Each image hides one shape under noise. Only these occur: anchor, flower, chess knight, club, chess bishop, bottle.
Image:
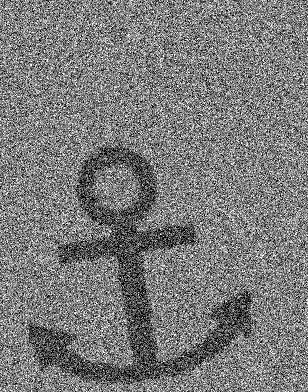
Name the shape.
anchor
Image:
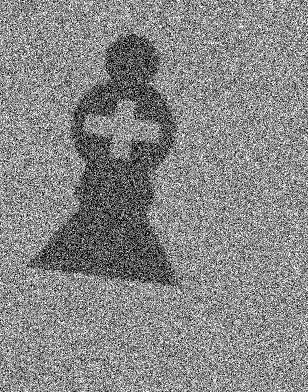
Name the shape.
chess bishop
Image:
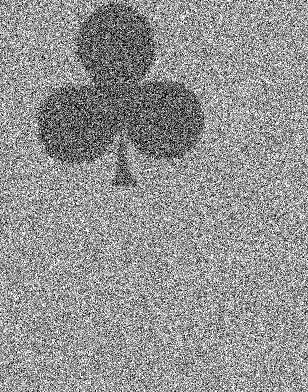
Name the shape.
club
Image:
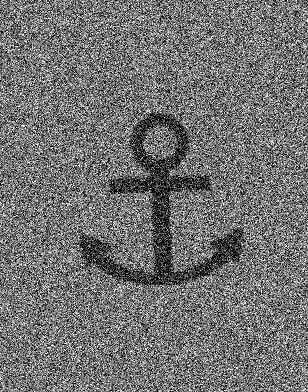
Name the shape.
anchor
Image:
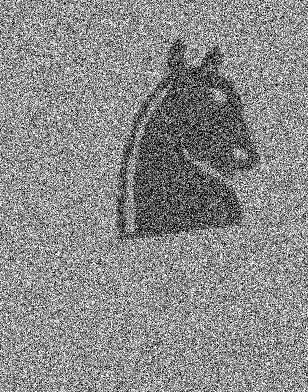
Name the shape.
chess knight
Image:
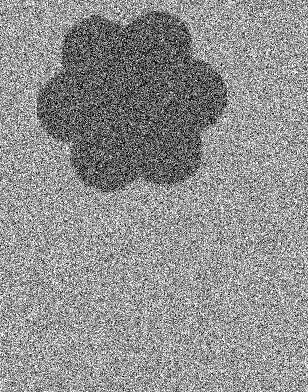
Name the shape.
flower
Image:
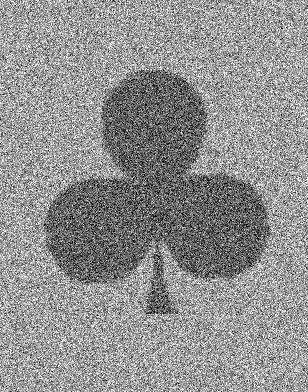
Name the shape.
club
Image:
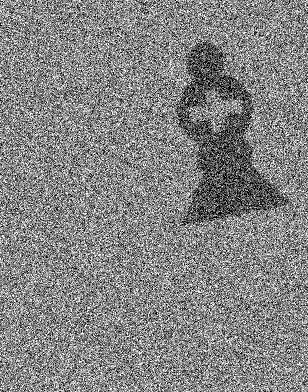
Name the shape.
chess bishop
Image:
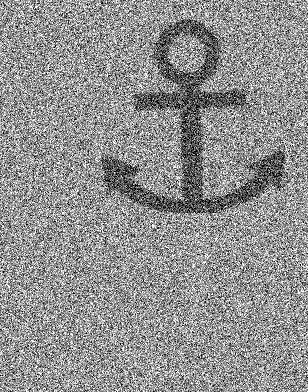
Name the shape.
anchor
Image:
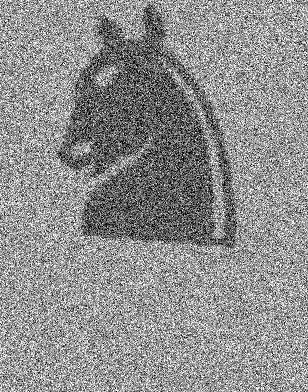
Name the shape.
chess knight
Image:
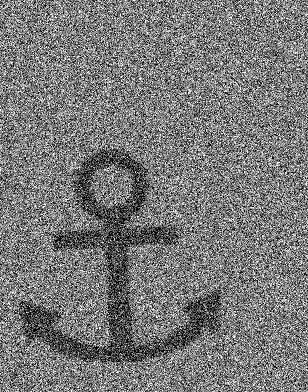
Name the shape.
anchor
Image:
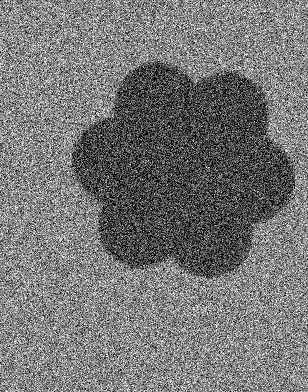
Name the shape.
flower
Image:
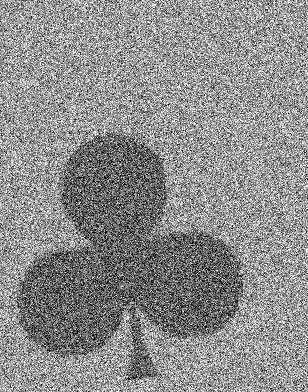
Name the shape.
club
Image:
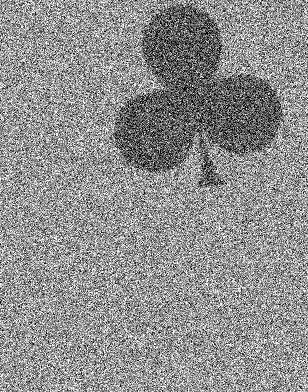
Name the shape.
club
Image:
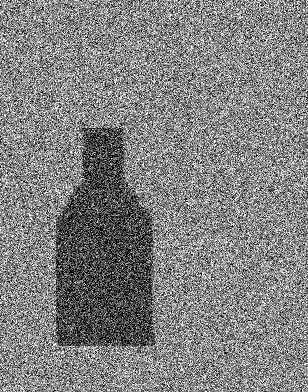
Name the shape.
bottle
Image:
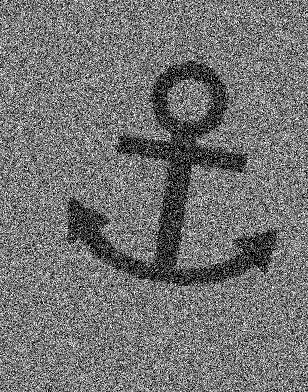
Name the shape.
anchor
